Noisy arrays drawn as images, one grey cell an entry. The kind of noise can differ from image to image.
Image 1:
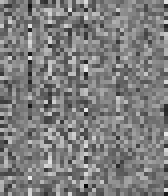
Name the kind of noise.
columns of uneven size
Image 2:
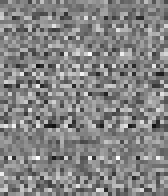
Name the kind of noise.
rows of uneven size
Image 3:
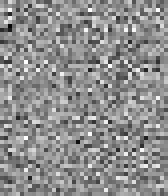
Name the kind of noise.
low rank plus noise
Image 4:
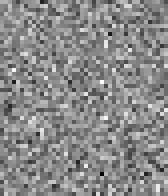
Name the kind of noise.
independent entries
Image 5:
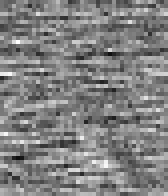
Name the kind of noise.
streaked along the rows
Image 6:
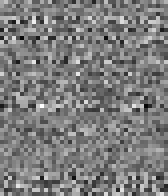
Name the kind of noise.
rows of uneven size
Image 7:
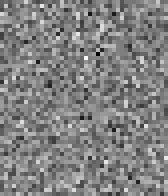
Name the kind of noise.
independent entries
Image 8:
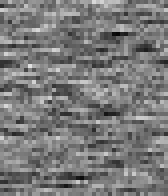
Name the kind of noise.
streaked along the rows
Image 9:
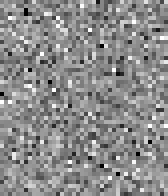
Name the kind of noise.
heavy tails
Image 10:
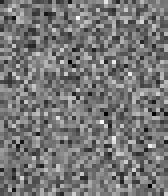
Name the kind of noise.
independent entries
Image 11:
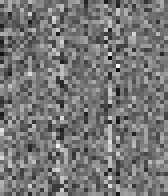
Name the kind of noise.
columns of uneven size
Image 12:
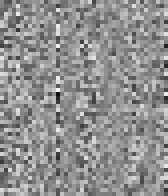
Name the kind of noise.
columns of uneven size
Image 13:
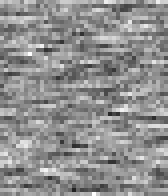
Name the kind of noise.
streaked along the rows
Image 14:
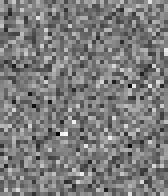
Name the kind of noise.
independent entries
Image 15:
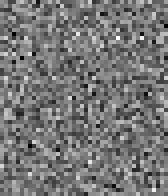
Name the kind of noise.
independent entries
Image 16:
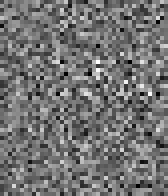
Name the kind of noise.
low rank plus noise
